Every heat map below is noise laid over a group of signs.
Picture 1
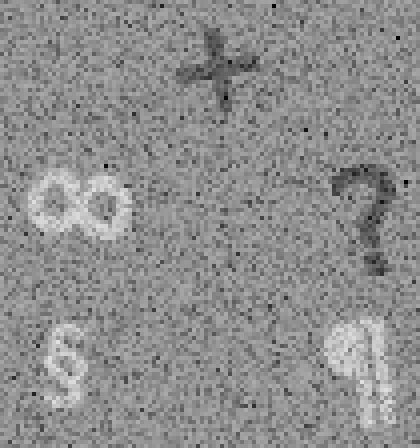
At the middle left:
infinity sign
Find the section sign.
bottom left
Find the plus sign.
top middle
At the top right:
nothing
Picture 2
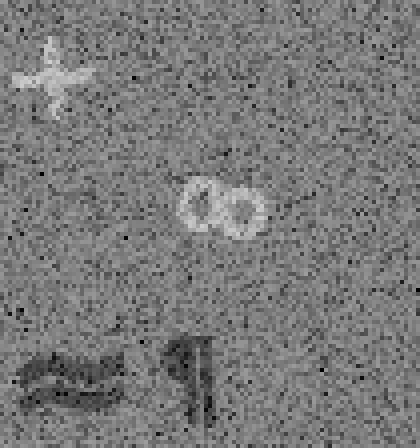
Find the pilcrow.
bottom middle
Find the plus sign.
top left
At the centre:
infinity sign
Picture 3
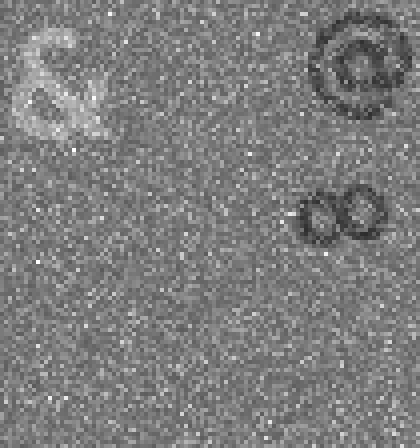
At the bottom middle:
nothing
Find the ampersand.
top left
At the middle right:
infinity sign
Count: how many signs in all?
3
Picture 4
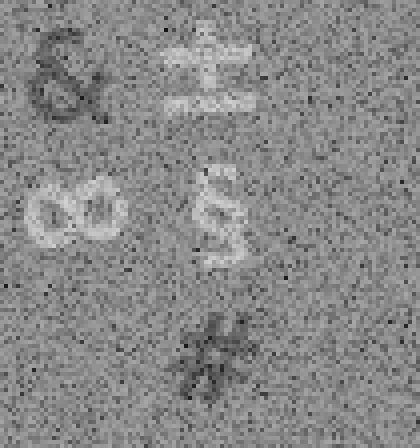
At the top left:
ampersand
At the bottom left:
nothing
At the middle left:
infinity sign
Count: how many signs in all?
5
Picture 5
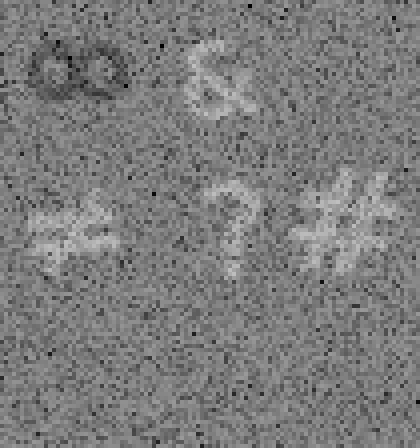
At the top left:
infinity sign
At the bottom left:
nothing
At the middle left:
not-equal sign
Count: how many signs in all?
5
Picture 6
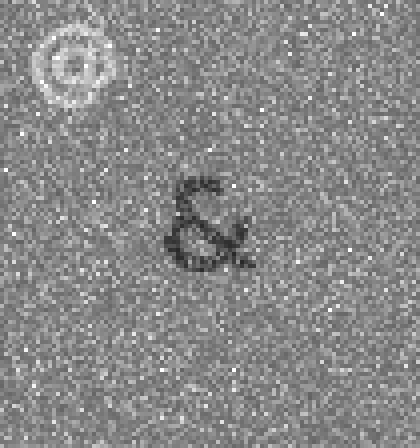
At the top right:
nothing
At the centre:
ampersand
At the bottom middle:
nothing
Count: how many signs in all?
2
